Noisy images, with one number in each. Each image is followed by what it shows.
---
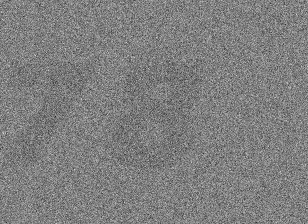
78
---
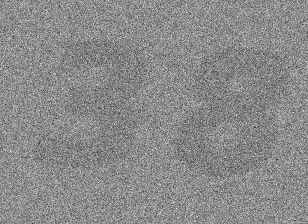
38
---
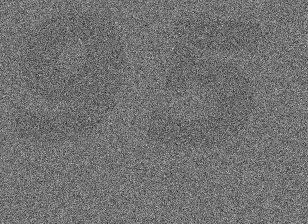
95
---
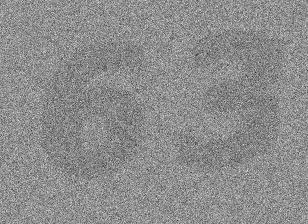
63
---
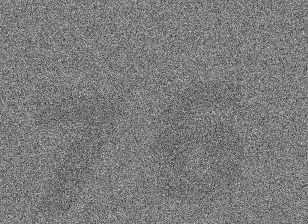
76
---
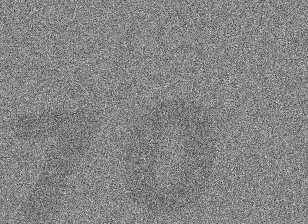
70
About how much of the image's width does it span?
two thirds
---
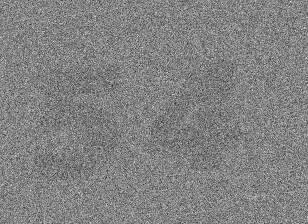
54
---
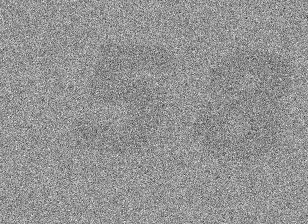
58
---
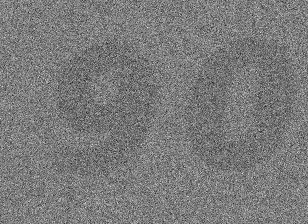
90
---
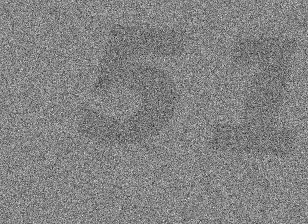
51
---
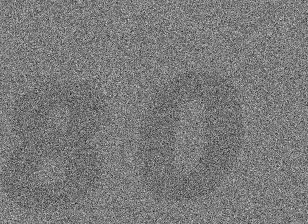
80
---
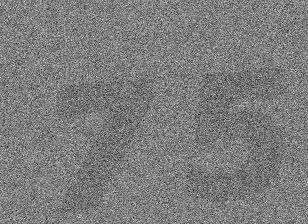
75
